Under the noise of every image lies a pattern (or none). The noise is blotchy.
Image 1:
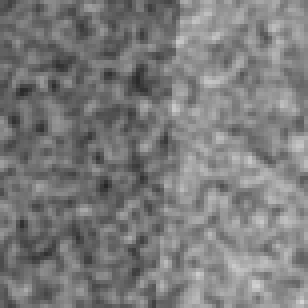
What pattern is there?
a sharp edge
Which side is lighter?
right
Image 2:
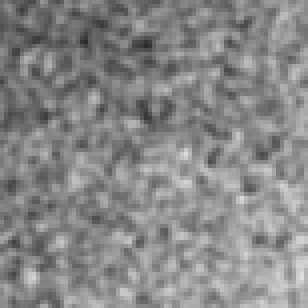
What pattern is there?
a smooth slope
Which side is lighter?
bottom right
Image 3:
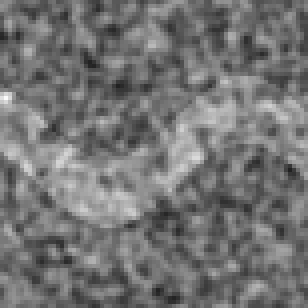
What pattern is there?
a wavy band
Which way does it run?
left to right
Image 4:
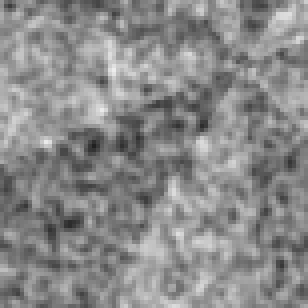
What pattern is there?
spokes from one point
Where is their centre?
top right
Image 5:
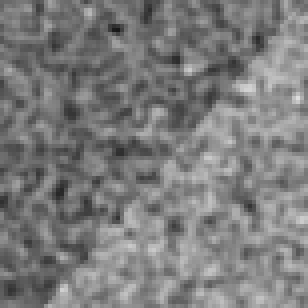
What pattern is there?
a sharp edge
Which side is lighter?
bottom right
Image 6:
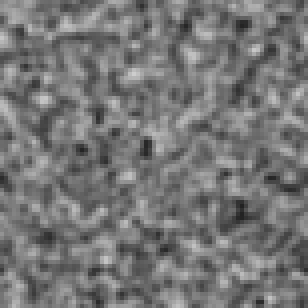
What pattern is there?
only noise
